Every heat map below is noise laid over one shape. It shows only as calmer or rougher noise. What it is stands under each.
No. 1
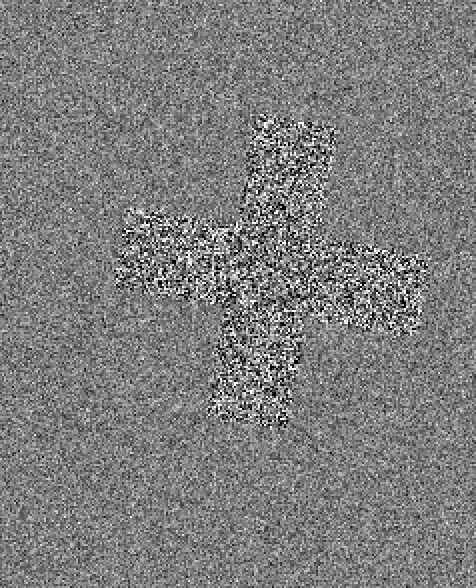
rough cross
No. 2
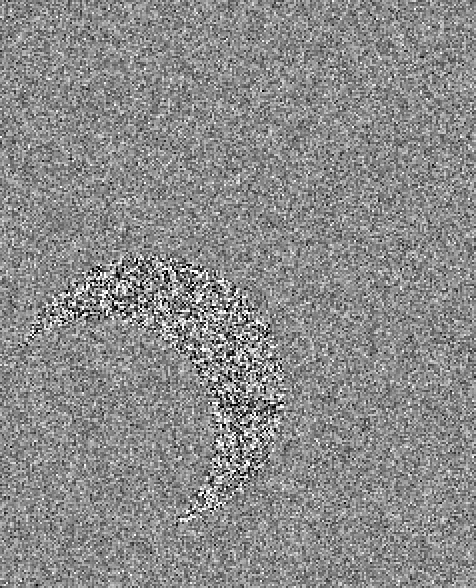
rough crescent
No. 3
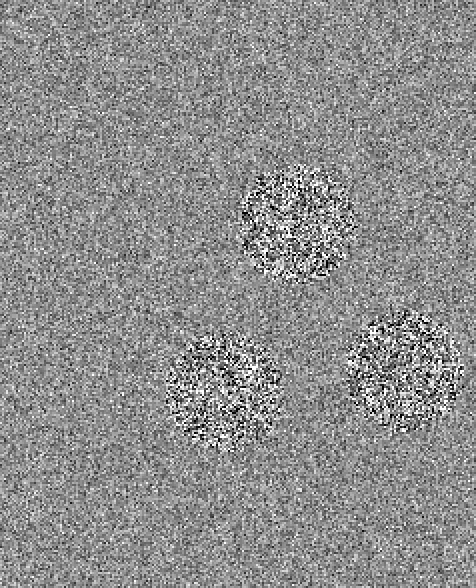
rough three dots
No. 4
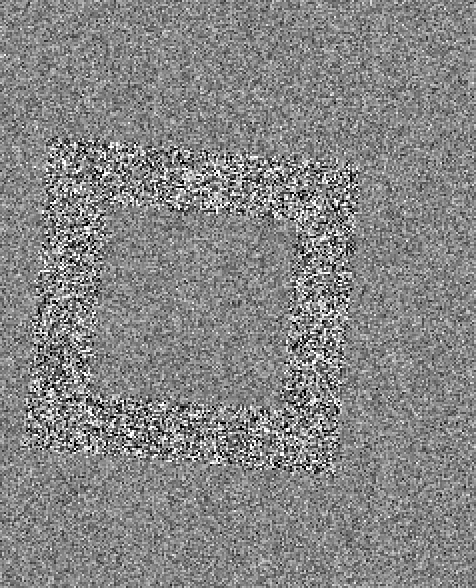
rough square frame
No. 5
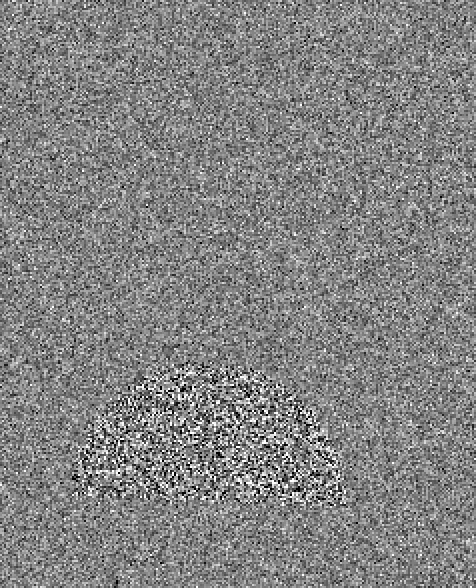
rough half disc
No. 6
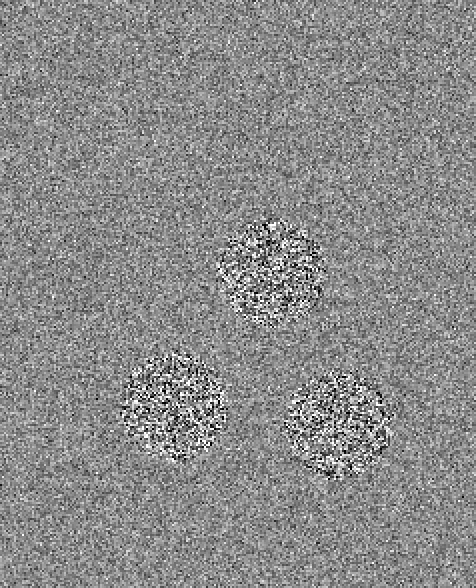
rough three dots
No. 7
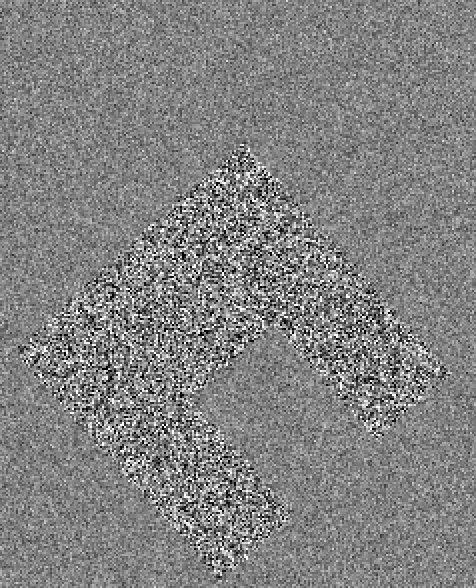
rough square with a notch
